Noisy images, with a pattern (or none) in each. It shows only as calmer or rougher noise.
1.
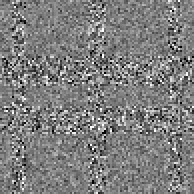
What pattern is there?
bands of rows crossing bands of columns
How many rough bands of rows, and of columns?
2 and 3
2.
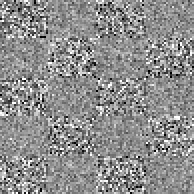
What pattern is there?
a checkerboard
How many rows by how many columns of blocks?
5 by 4
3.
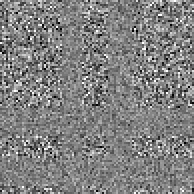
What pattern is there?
bands of rows crossing bands of columns
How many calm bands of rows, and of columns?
2 and 2
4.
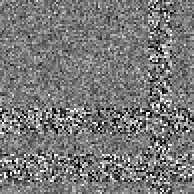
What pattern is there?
bands of rows crossing bands of columns
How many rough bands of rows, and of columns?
2 and 1
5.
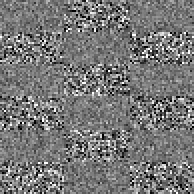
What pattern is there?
a checkerboard
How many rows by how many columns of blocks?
6 by 3
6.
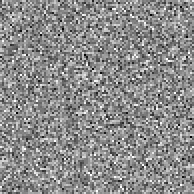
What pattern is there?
only noise
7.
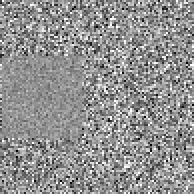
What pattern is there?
one block
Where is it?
middle left
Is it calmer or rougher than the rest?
calmer
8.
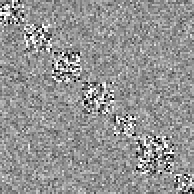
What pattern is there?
blocks along the diagonal
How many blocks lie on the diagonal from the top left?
7
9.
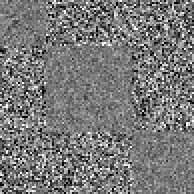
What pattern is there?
blocks along the diagonal
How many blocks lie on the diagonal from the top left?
3
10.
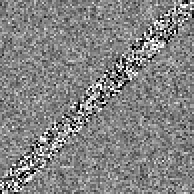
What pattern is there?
a diagonal band
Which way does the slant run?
bottom left to top right
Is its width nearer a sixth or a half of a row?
a sixth
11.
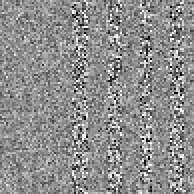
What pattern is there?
bands of columns
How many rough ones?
4
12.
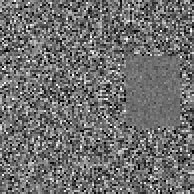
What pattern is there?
one block
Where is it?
middle right
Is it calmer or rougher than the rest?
calmer
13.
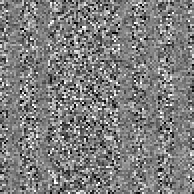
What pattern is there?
bands of columns
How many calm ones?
5
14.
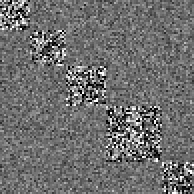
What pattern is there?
blocks along the diagonal
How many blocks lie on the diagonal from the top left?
5
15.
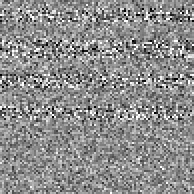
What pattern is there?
bands of rows
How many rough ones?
4
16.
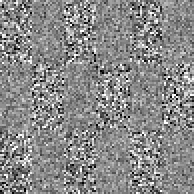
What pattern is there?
a checkerboard
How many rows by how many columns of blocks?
3 by 6
